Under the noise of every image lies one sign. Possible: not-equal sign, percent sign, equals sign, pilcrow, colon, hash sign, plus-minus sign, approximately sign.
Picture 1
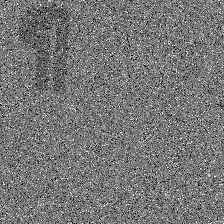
dark pilcrow, top left
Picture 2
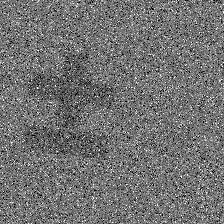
dark plus-minus sign
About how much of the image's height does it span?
half
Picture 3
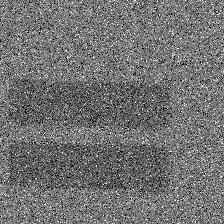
dark equals sign
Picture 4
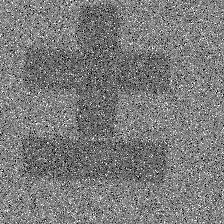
dark plus-minus sign
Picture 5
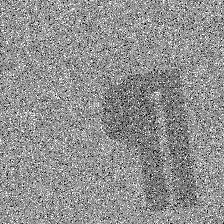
dark pilcrow
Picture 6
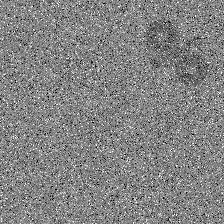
dark percent sign, top right
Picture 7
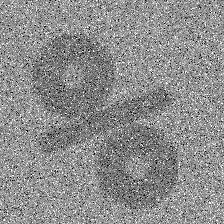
dark percent sign
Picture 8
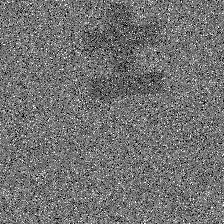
dark plus-minus sign, top middle
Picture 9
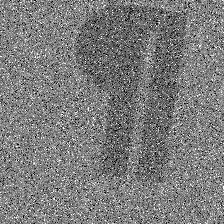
dark pilcrow
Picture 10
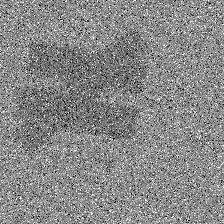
dark not-equal sign
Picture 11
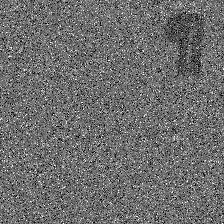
dark pilcrow, top right
